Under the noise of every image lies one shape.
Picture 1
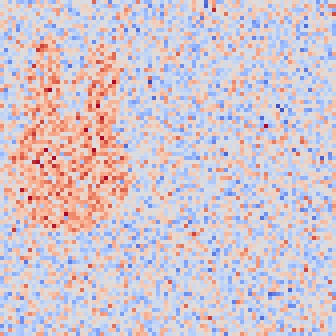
rabbit's head
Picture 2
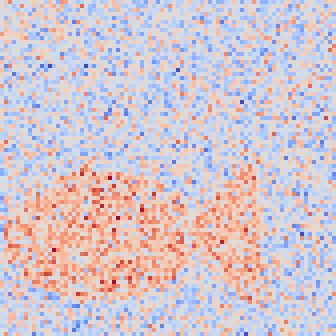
fish
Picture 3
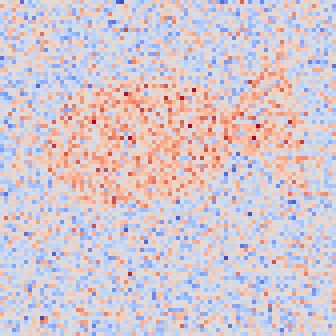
fish
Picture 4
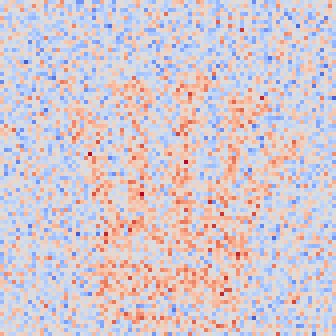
chess queen
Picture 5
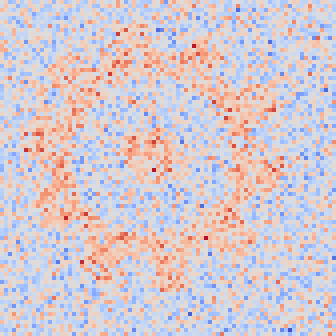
gear
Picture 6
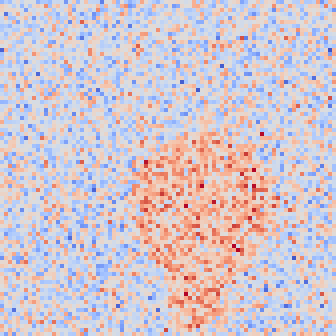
light bulb
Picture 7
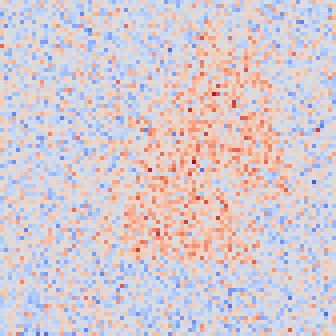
chess knight
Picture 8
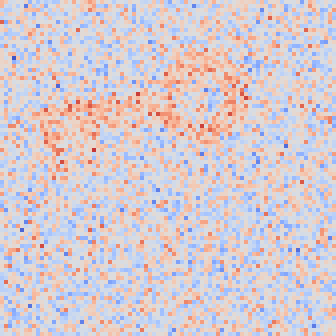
key
